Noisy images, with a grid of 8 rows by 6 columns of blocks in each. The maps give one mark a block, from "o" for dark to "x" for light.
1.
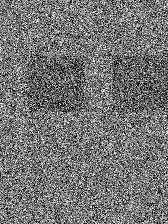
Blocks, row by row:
x x x x x x
x x x x x x
x o o x o o
x o o x o o
x x x x x x
x x x x x x
x x x x x x
x x x x x x
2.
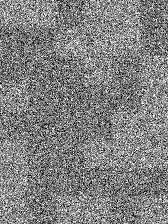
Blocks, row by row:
x x o x x o
o o x x x o
o o o x o x
x o o o o x
o o o o x x
x o o x x x
x o o o o o
x o x x o x
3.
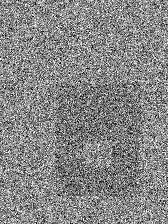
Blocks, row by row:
x x x x x x
x x x x x x
x x x x x x
x x o o o x
x x o o o x
x x o x o x
x x o o o x
x x x x x x
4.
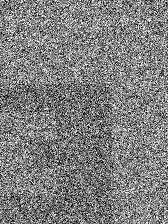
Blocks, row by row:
x x x x x x
x x x x x x
x x x x x x
o o o o x x
x x o o x x
x o o o x x
x x o o x x
o o o o x x
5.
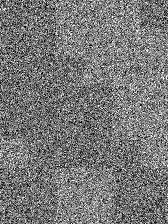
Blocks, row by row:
o o x x x o
o o x x x x
o o o x x x
o o o o x x
o o o o x x
x o o o o x
o o x x o o
o o x x o o
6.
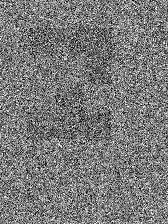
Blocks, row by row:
x x x x x x
x o o o x x
x x x o x x
x x o x x x
x o o o x x
x x x x x x
x x x x x x
x x x x x x
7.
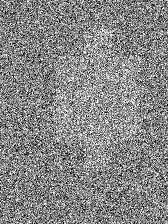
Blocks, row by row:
o o o o o o
o o o x o o
o o x x x o
o o x x x o
o o x x x o
o o o x o o
o o o o o o
o o o o o o
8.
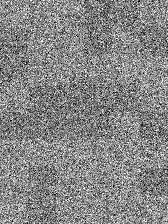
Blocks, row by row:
x x x o o x
o x x o x o
o x x x x x
x o o o o x
o o o o x o
x x x x x x
x o x x x o
x o x x x x
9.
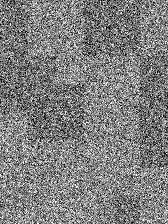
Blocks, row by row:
o x x o o x
o x x o o x
o o x x x o
o o o x x o
x o o x x o
x x x x x o
x x x x x x
x x x x o x
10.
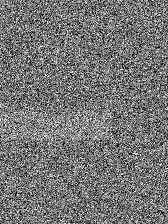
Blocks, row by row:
o o o o o o
o o o o o o
o o o o o o
o o o o o o
x x x x o o
o o o o o o
o o o o o o
o o o o o o
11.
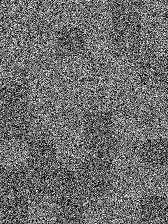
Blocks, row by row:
x x x x o x
x x o x o x
x x x x x o
o x x x x x
o x x o x x
x o x o x o
o o o o x x
o x o x x o
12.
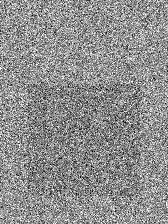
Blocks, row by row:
x x x x x x
x x x x x x
x x x x x x
x o o o o x
x o o o o x
x o o o o x
x o o o o x
x x x x x x
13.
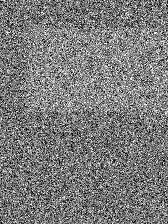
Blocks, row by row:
o o o o o o
o x x x x x
o x x x x x
o x x x x x
o o o o o o
o o o o o o
o o o o o o
o o o o o o
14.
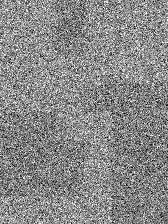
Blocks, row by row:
x x o x x x
x x o x x x
x x x x x x
x x x o o o
o o x x o o
o o o x o o
o o o x o o
x x x x o o
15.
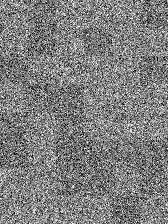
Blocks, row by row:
x o x x x o
x o x o x x
o x x x x o
x o o x x x
o x o x x x
o x o o o o
x x o o x o
x x x x o x
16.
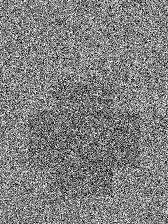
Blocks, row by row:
x x x x x x
x x x x x x
x x x x x x
x x o o x x
x o o o o x
x o o o o x
x x o o x x
x x x x x x
